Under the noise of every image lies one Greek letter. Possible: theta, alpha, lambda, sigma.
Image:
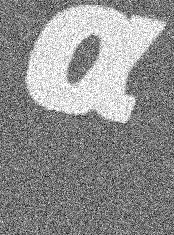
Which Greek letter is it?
alpha
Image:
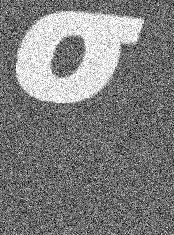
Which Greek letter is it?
sigma
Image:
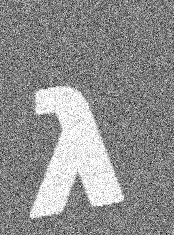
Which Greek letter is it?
lambda
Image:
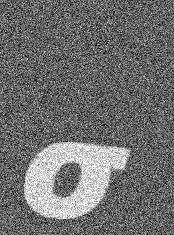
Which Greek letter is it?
sigma
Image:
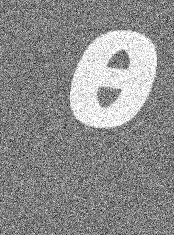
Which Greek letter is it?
theta
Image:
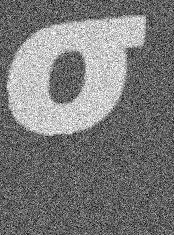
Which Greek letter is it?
sigma
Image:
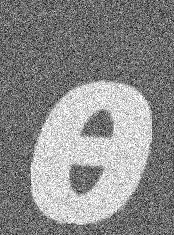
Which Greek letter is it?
theta
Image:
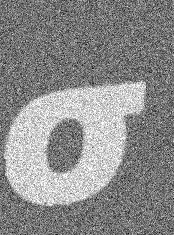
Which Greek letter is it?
sigma
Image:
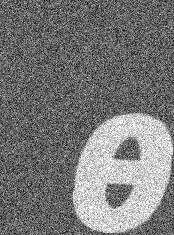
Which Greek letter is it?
theta
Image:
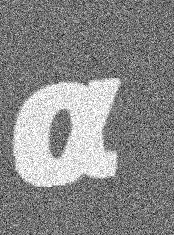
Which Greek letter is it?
alpha
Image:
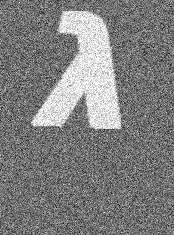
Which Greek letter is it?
lambda
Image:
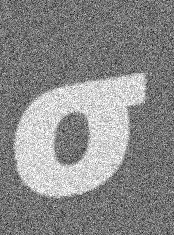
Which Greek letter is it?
sigma
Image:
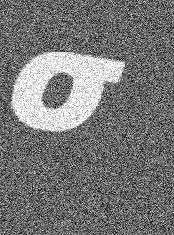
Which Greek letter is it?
sigma
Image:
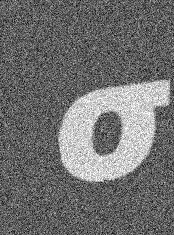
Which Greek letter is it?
sigma
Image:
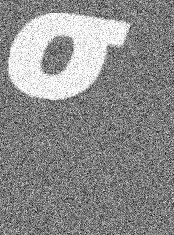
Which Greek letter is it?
sigma
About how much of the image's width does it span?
two thirds
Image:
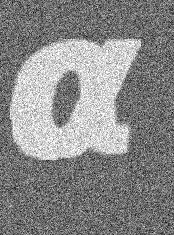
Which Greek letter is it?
alpha
